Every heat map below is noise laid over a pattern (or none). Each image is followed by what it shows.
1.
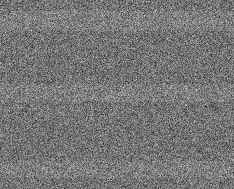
bands of rows
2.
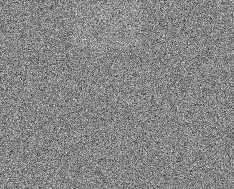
one block
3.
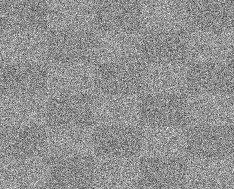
a checkerboard
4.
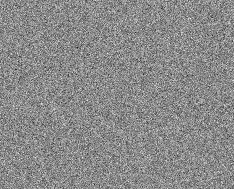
only noise
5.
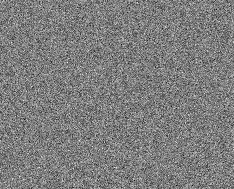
only noise
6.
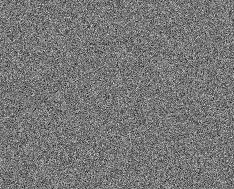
only noise
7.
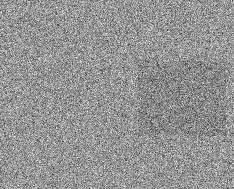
one block
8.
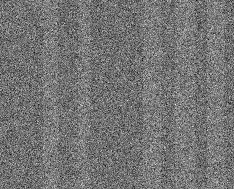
bands of columns
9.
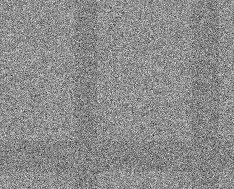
bands of rows crossing bands of columns
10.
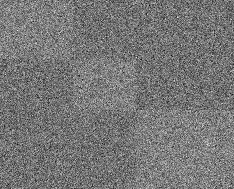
blocks along the diagonal
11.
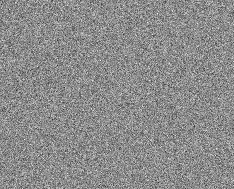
only noise
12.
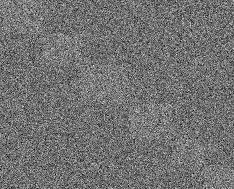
blocks along the diagonal
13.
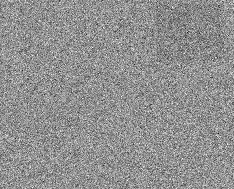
one block
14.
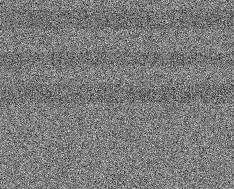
bands of rows
